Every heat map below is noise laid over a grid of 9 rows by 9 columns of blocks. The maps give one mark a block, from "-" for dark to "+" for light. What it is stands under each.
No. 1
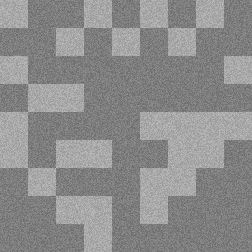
+ - - + - + - + -
- - + - + - + - -
+ - - - - - - - +
- + + - - - - - -
+ - - - - + + + +
+ - + + - - + + -
- + - - - + + - -
- - + + - + - - -
- - - + - - - - -
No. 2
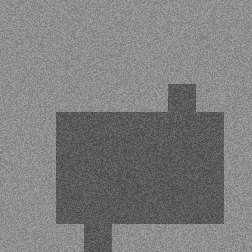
+ + + + + + + + +
+ + + + + + + + +
+ + + + + + + + +
+ + + + + + - + +
+ + - - - - - - +
+ + - - - - - - +
+ + - - - - - - +
+ + - - - - - - +
+ + + - + + + + +
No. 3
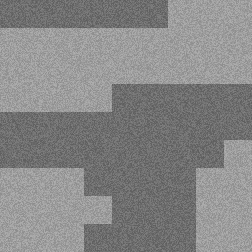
- - - - - - + + +
+ + + + + + + + +
+ + + + + + + + +
+ + + + - - - - -
- - - - - - - - -
- - - - - - - - +
+ + + - - - - + +
+ + + + - - - + +
+ + + - - - - + +
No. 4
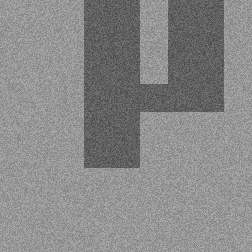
+ + + - - + - - +
+ + + - - + - - +
+ + + - - + - - +
+ + + - - - - - +
+ + + - - + + + +
+ + + - - + + + +
+ + + + + + + + +
+ + + + + + + + +
+ + + + + + + + +
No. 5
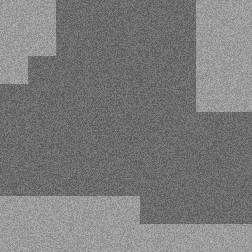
+ + - - - - - + +
+ + - - - - - + +
+ - - - - - - + +
- - - - - - - + +
- - - - - - - - -
- - - - - - - - -
- - - - - - - - -
+ + + + + - - - -
+ + + + + + + + +
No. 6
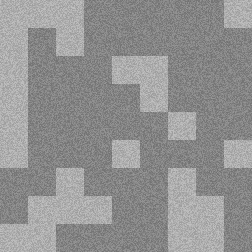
+ + + - - - - - +
+ - + - - - - - -
+ - - - + + - - -
+ - - - - + - - -
+ - - - - - + - -
+ - - - + - - - +
- - + - - - + - -
- + + + - - + + -
+ + - - - - + + -
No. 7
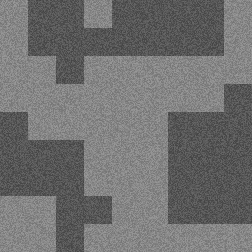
+ - - + - - - - +
+ - - - - - - - +
+ + - + + + + + +
+ + + + + + + + -
- + + + + + - - -
- - - + + + - - -
- - - + + + - - -
+ + - - + + - - -
+ + - + + + + + +
